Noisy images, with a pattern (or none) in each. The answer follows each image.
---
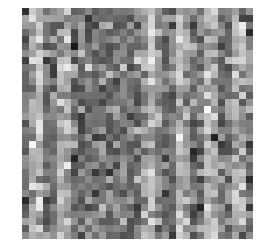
bands of columns
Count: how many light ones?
6
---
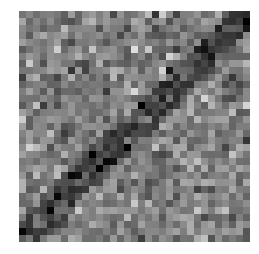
a diagonal band
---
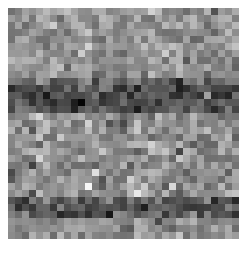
bands of rows
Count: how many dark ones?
2
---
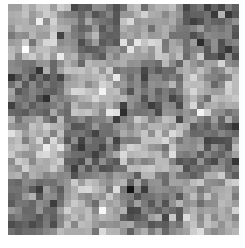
a checkerboard
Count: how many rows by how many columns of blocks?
4 by 4
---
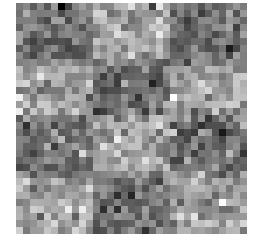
a checkerboard
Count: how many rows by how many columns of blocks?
4 by 3
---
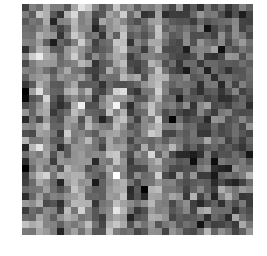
bands of columns
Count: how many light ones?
4
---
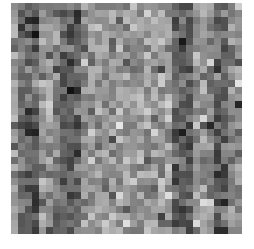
bands of columns
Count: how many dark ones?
4
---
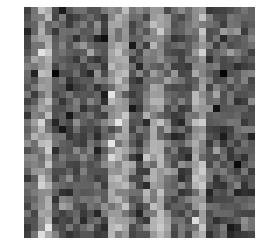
bands of columns
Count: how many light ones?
4
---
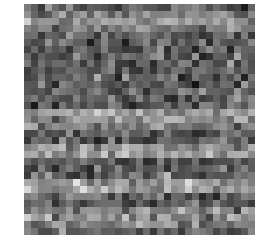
bands of rows
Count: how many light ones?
5
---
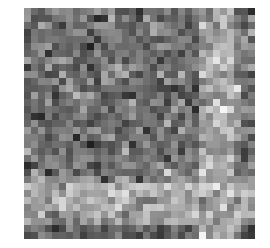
bands of rows crossing bands of columns
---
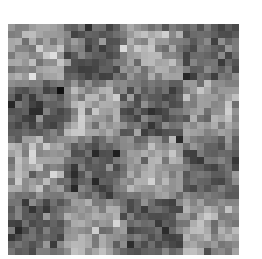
a checkerboard
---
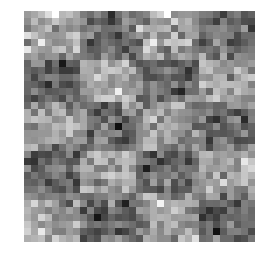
a checkerboard
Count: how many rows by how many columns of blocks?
5 by 4
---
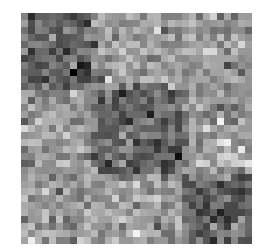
blocks along the diagonal
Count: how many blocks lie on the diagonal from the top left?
3
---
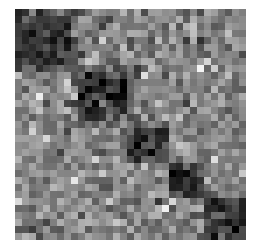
blocks along the diagonal
